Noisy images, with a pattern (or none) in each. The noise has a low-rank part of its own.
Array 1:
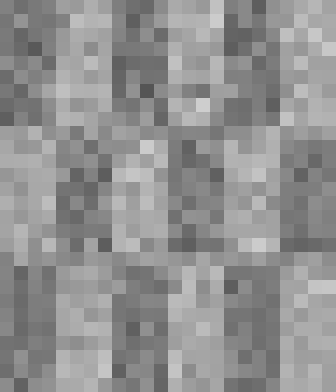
a checkerboard
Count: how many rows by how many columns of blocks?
3 by 6
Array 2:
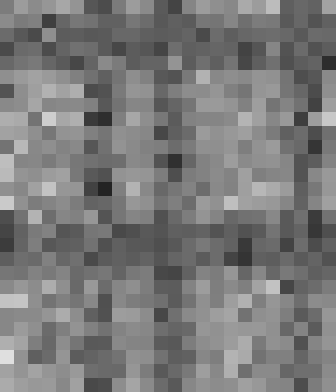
bands of rows crossing bands of columns
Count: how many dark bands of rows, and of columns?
2 and 3
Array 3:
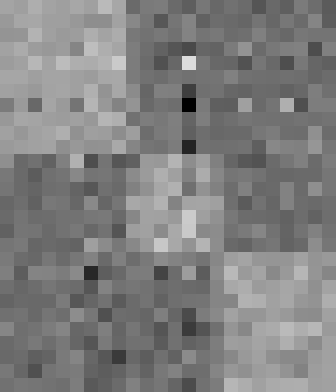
blocks along the diagonal
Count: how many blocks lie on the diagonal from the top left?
3
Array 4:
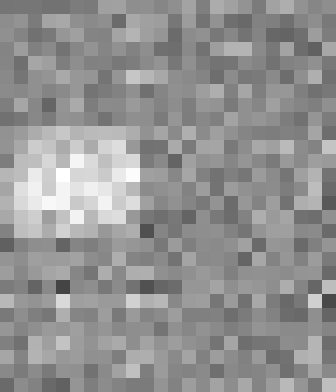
one block
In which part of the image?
middle left
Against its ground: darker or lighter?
lighter
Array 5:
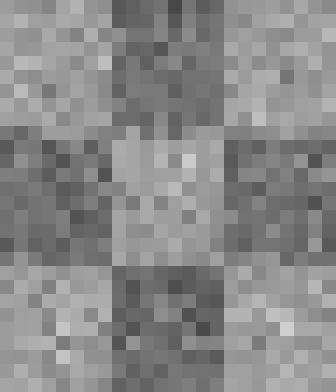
a checkerboard
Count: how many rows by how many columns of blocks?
3 by 3
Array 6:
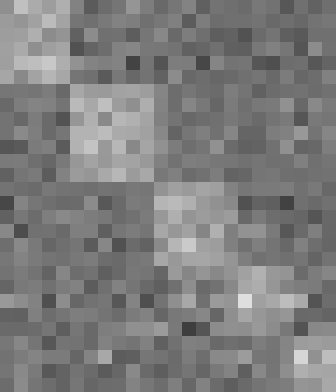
blocks along the diagonal
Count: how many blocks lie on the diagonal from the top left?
5
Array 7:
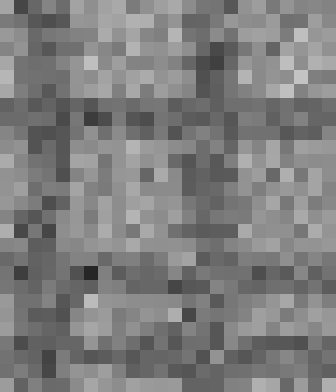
bands of rows crossing bands of columns
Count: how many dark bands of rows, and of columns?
3 and 2
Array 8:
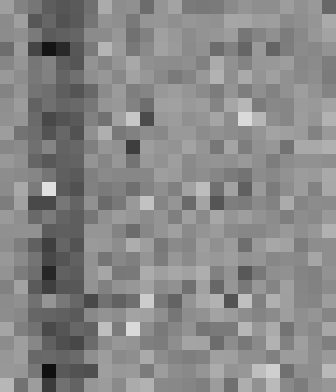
one band of columns
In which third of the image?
left
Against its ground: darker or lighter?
darker
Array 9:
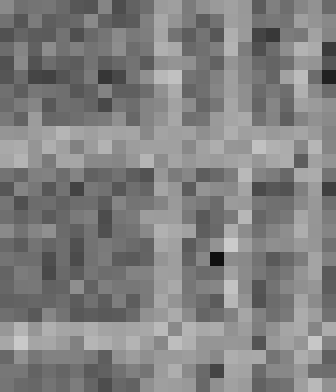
bands of rows crossing bands of columns
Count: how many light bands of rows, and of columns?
2 and 3
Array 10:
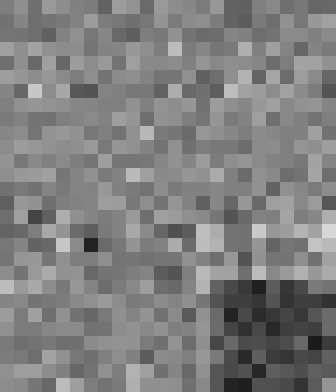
one block
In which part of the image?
bottom right
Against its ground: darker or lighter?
darker
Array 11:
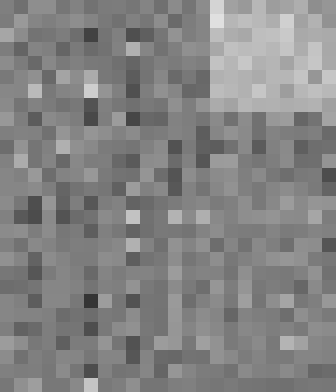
one block
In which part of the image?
top right
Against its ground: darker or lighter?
lighter
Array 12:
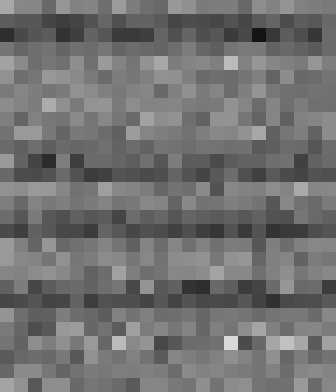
bands of rows
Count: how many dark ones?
4
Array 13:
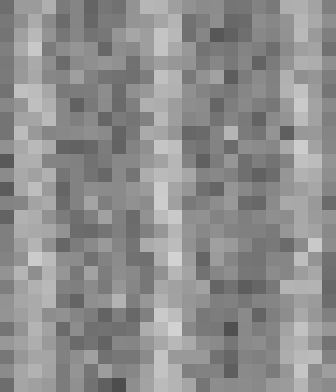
bands of columns
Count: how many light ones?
3
